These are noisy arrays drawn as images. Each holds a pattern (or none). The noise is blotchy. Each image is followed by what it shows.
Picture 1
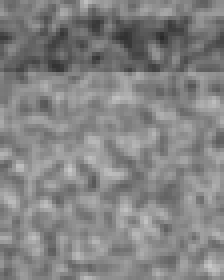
one horizontal stripe
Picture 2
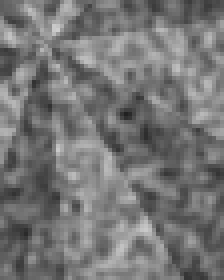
spokes from one point
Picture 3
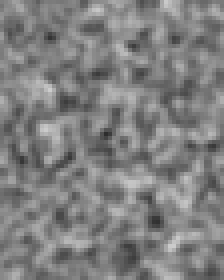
only noise
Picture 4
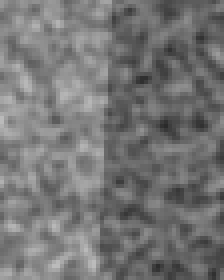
a sharp edge
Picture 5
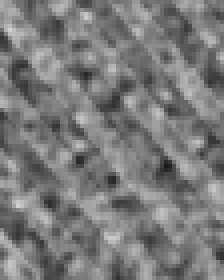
diagonal stripes
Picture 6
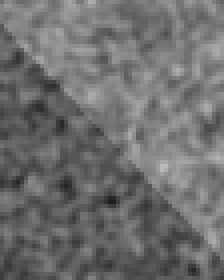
a sharp edge
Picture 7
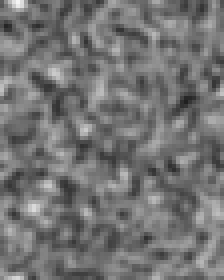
only noise
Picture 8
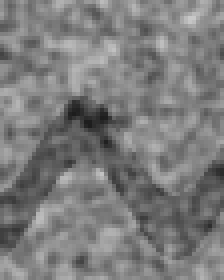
a wavy band
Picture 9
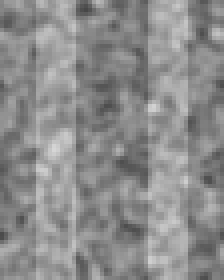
vertical stripes
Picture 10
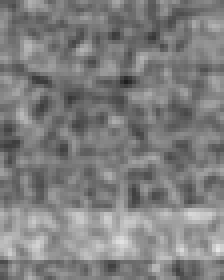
one horizontal stripe
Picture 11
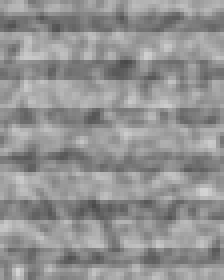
horizontal stripes
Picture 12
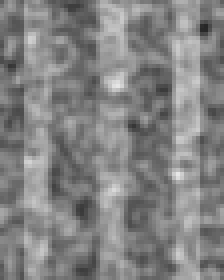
vertical stripes
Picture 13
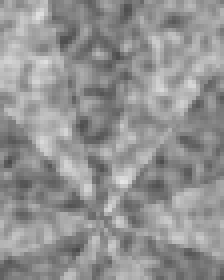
spokes from one point
